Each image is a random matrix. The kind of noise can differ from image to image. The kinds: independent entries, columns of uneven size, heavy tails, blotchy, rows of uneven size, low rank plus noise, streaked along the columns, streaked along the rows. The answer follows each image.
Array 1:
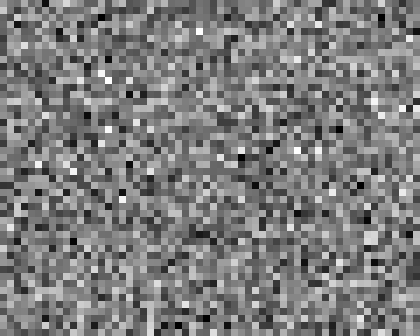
independent entries
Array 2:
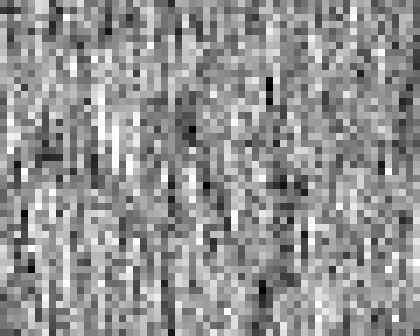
streaked along the columns
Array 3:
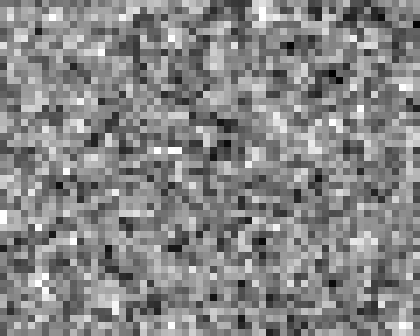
blotchy
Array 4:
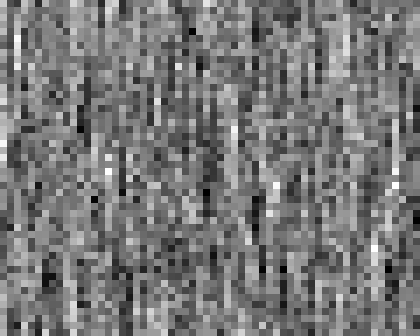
streaked along the columns
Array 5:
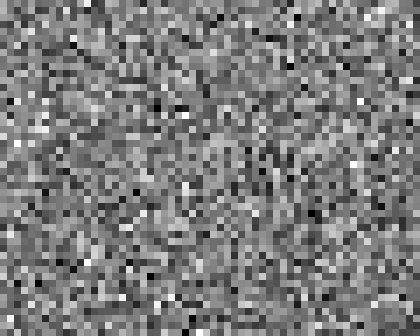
independent entries
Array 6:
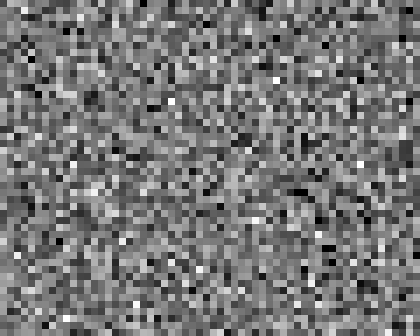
independent entries
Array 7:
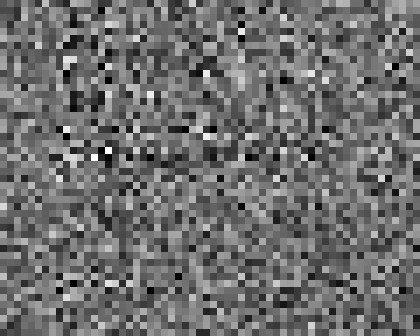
low rank plus noise
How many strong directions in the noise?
two
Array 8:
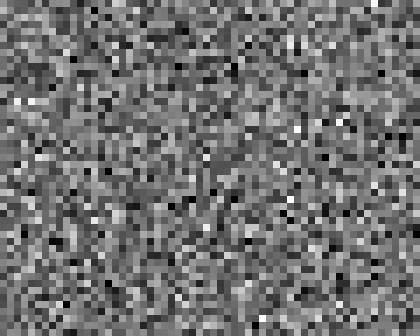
independent entries
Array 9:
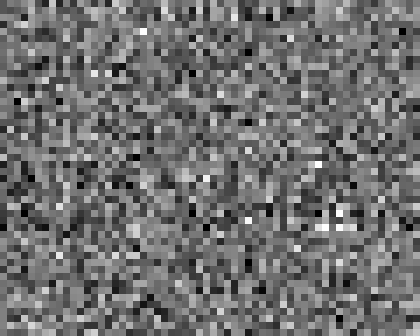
low rank plus noise
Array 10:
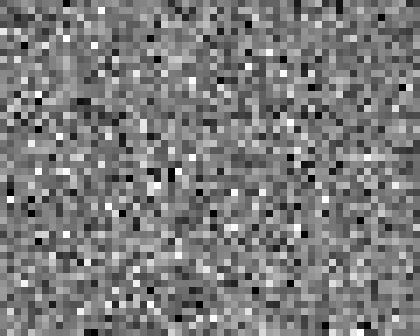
heavy tails
